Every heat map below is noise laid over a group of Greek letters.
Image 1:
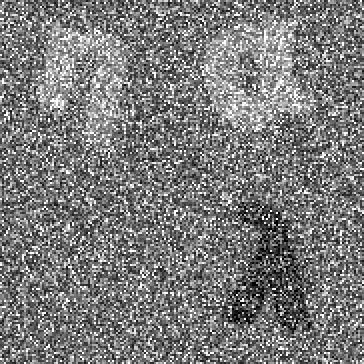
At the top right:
alpha
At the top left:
eta
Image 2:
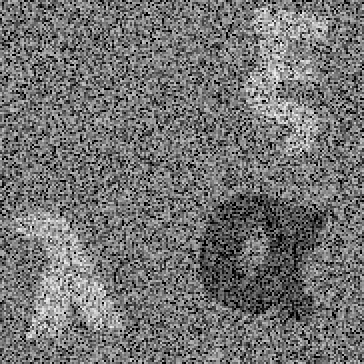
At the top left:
nothing
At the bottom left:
lambda
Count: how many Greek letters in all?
3
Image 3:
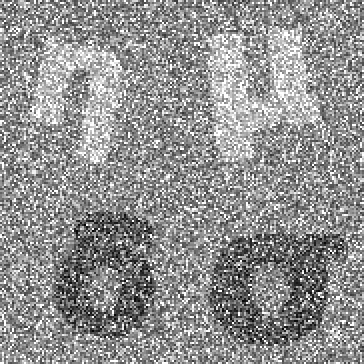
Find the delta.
bottom left
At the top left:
eta
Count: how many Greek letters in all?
4
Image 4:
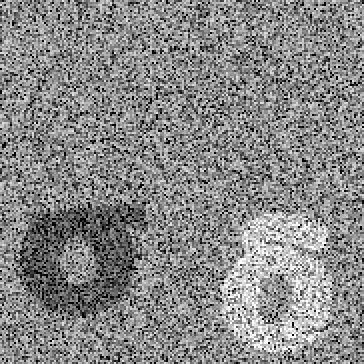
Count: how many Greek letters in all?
2
